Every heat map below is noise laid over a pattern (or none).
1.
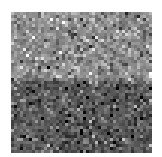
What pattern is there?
a sharp edge
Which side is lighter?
top
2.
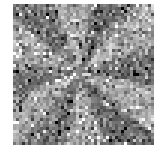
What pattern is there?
spokes from one point
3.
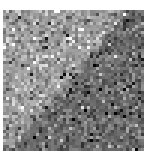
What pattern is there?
a sharp edge
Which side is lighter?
top left
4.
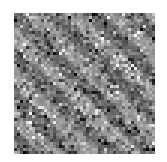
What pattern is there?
diagonal stripes
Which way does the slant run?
top left to bottom right
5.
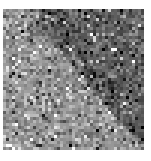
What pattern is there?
a sharp edge
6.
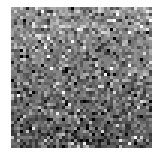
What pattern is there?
a smooth slope
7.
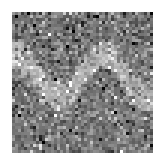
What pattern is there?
a wavy band
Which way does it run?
left to right
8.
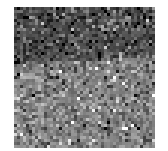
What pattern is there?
a sharp edge
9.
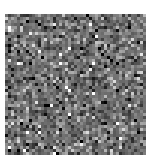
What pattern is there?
only noise
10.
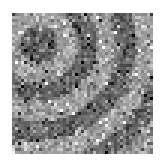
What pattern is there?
rings round one point
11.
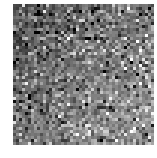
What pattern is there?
a smooth slope
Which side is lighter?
bottom right
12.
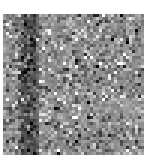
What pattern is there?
one vertical stripe
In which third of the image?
left
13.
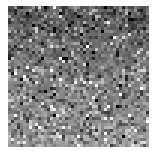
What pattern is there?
a smooth slope
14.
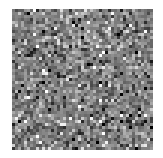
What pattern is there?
only noise
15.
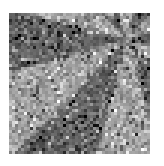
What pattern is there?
spokes from one point
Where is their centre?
top right
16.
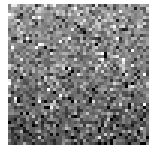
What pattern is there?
a smooth slope
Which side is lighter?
top
